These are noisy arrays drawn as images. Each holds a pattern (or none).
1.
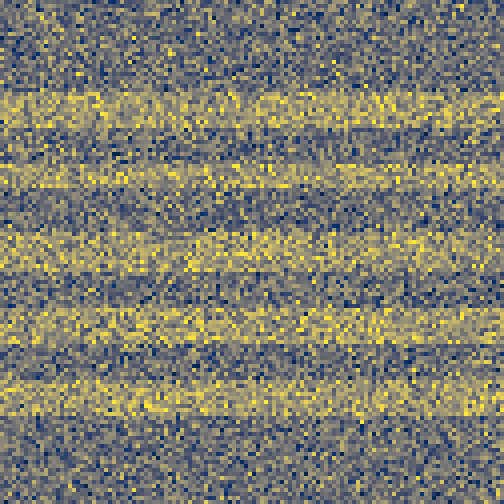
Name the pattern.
bands of rows
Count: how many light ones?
5
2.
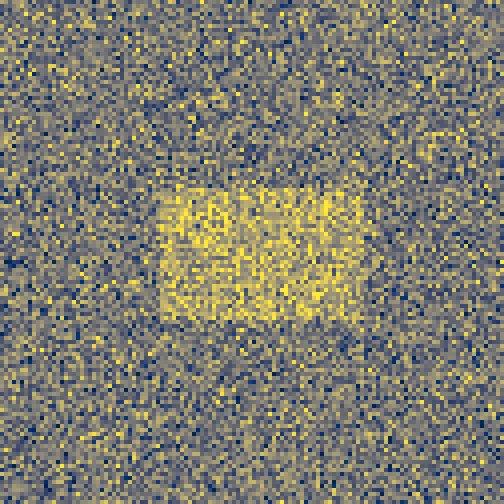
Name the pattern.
one block
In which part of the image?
centre
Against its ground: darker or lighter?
lighter
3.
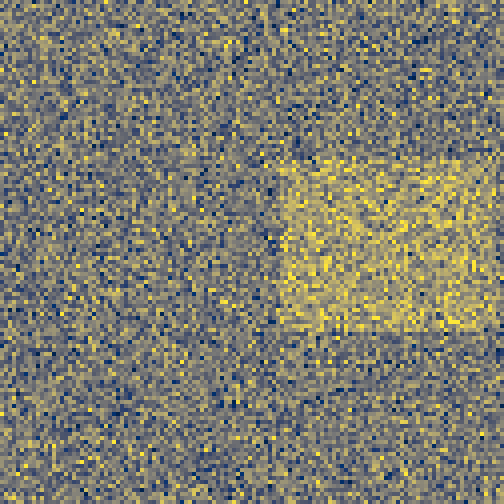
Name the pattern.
one block
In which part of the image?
middle right
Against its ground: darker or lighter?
lighter
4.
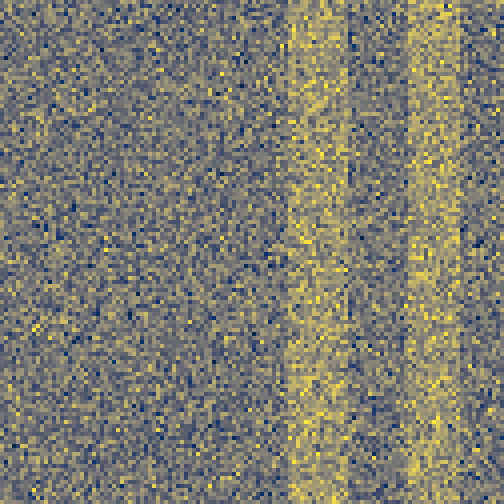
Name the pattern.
bands of columns
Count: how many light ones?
2
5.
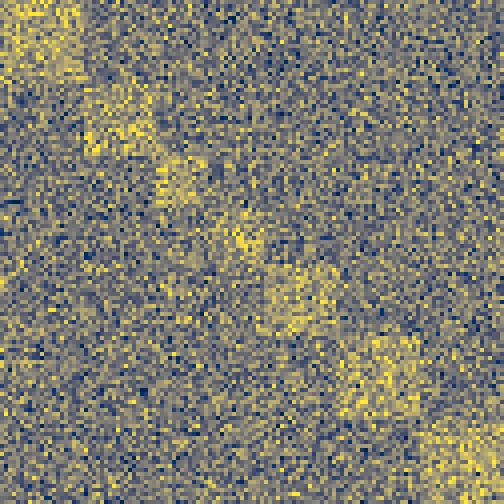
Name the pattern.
blocks along the diagonal
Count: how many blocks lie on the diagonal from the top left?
7
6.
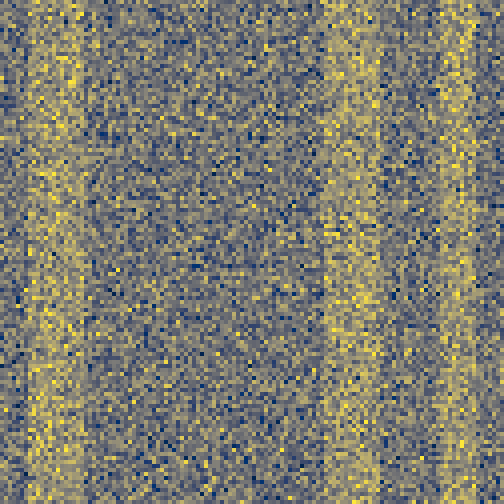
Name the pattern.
bands of columns
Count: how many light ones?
3
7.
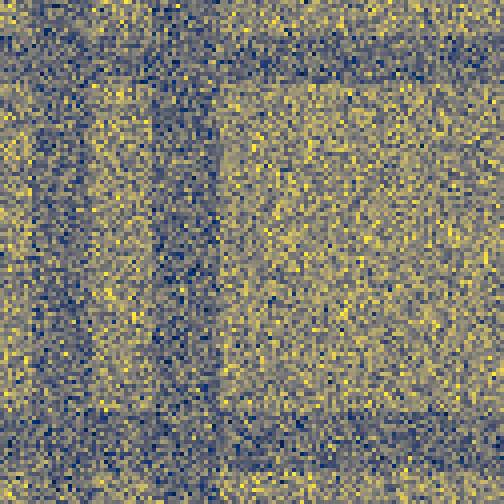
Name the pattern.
bands of rows crossing bands of columns
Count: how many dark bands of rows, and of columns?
2 and 2
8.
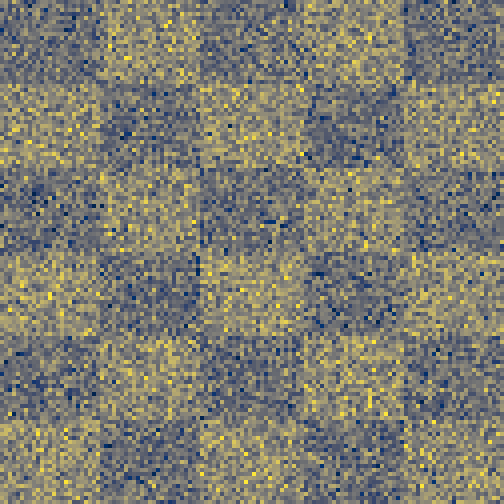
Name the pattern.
a checkerboard
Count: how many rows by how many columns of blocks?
6 by 5
